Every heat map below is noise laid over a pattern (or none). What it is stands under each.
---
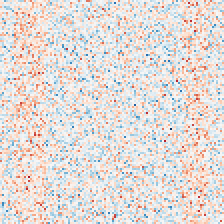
bands of columns
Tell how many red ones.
2
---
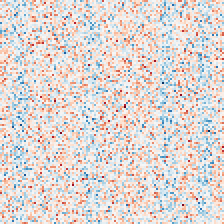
bands of columns
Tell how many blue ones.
4
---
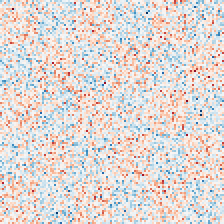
a checkerboard
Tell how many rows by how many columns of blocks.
5 by 6
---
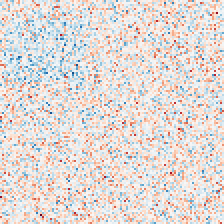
one block
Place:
top left
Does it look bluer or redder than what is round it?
bluer
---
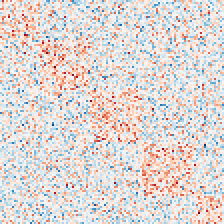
blocks along the diagonal
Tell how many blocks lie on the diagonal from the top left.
5
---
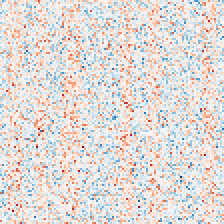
bands of columns
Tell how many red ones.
6
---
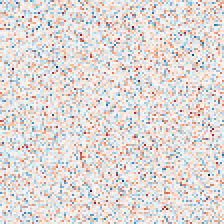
only noise
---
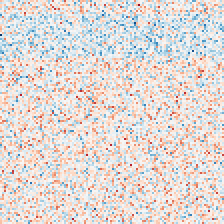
one band of rows
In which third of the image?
top
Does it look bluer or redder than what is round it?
bluer
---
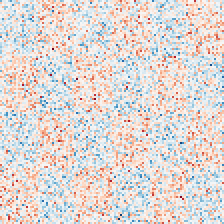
a checkerboard
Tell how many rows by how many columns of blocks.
4 by 6
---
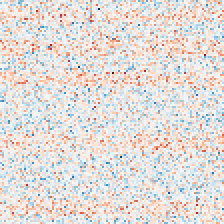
bands of rows
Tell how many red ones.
5
